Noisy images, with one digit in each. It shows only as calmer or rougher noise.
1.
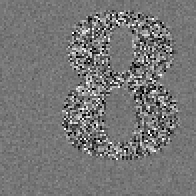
8
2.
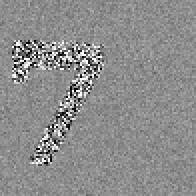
7
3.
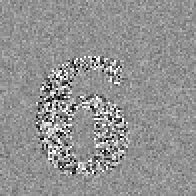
6
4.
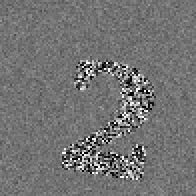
2
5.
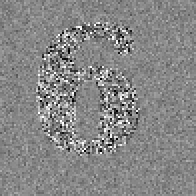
6
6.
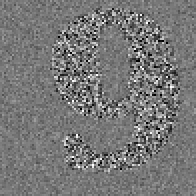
9
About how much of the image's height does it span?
nearly all
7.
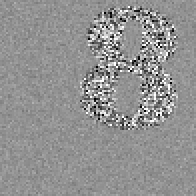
8
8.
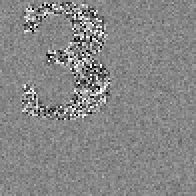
3
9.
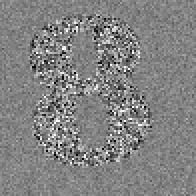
8
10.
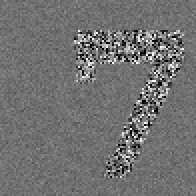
7
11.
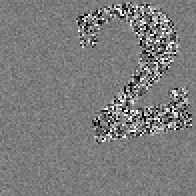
2
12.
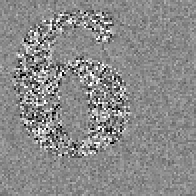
6
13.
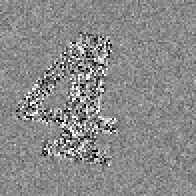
4
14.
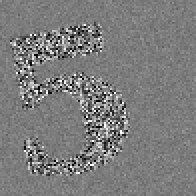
5
